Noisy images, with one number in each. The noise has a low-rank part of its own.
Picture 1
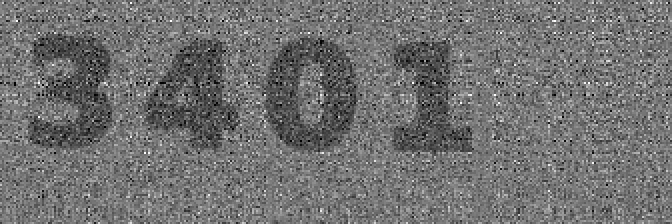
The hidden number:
3401
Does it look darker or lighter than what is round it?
darker
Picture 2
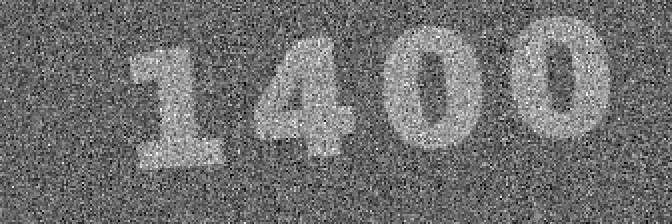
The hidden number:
1400
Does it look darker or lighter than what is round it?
lighter
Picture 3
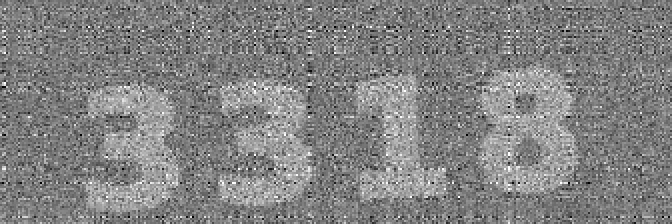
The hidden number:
3318
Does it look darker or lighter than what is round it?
lighter
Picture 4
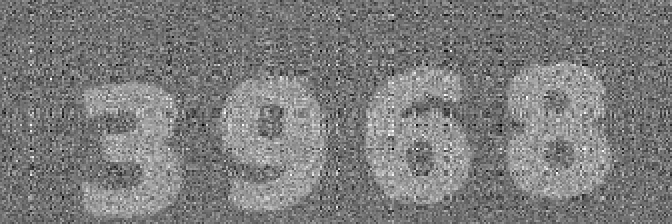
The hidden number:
3968
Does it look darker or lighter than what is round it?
lighter
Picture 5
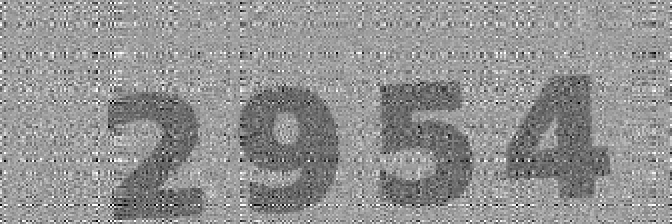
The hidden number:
2954
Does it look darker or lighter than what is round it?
darker
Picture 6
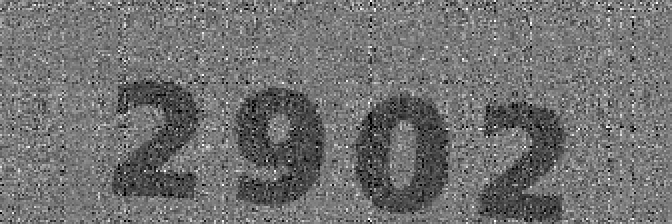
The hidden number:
2902
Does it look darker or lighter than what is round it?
darker
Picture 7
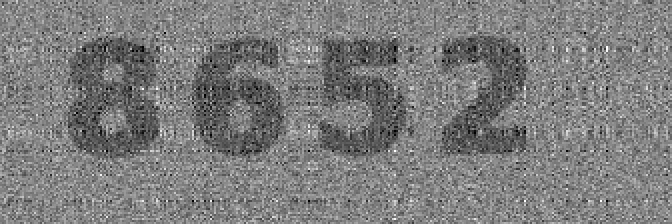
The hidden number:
8652
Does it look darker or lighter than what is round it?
darker
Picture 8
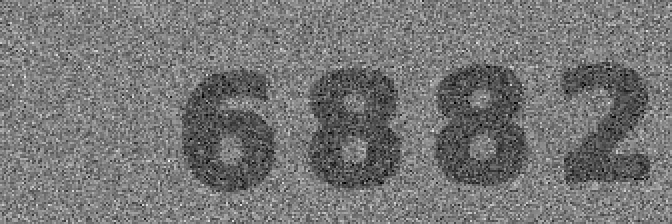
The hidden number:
6882
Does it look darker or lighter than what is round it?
darker
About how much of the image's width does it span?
two thirds
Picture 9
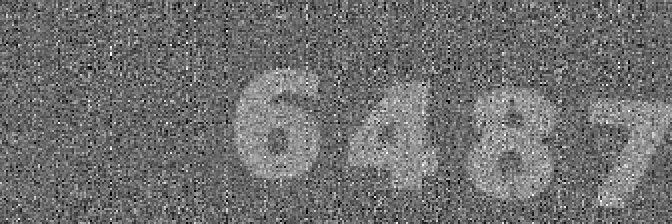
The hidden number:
6487
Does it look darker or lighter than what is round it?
lighter
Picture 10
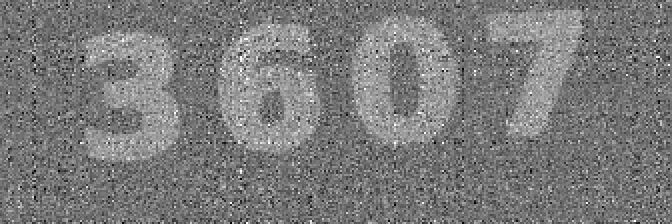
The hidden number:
3607
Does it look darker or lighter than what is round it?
lighter
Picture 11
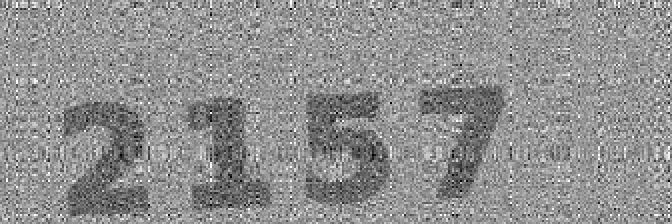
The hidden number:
2157
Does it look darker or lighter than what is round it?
darker
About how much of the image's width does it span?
two thirds
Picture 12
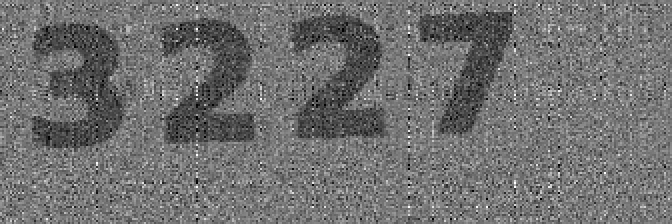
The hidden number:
3227
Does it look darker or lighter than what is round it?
darker
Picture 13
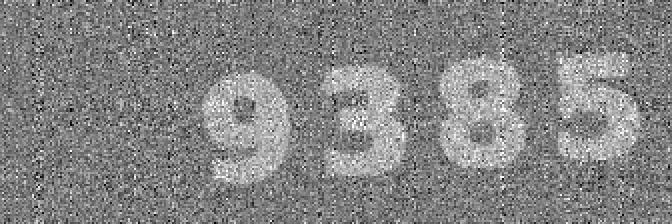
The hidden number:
9385
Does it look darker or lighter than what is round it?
lighter
